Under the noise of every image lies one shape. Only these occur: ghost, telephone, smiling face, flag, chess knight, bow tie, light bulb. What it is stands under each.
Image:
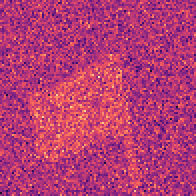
light flag
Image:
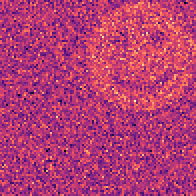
light smiling face
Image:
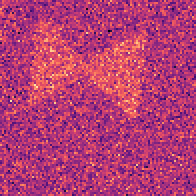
light bow tie
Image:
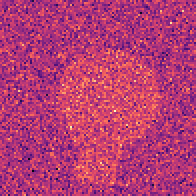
light light bulb
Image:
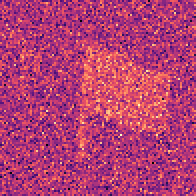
light flag
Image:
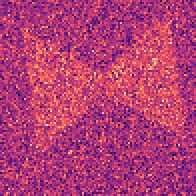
light bow tie
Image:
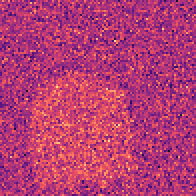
light ghost
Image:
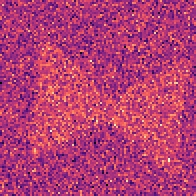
light bow tie
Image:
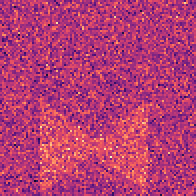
light bow tie
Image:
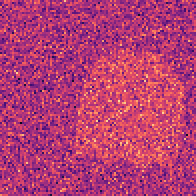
light ghost
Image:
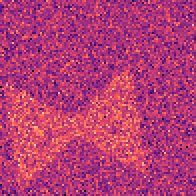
light bow tie
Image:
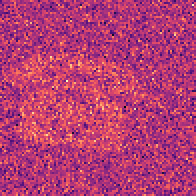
light telephone
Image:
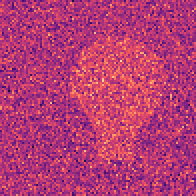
light light bulb
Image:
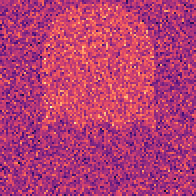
light ghost
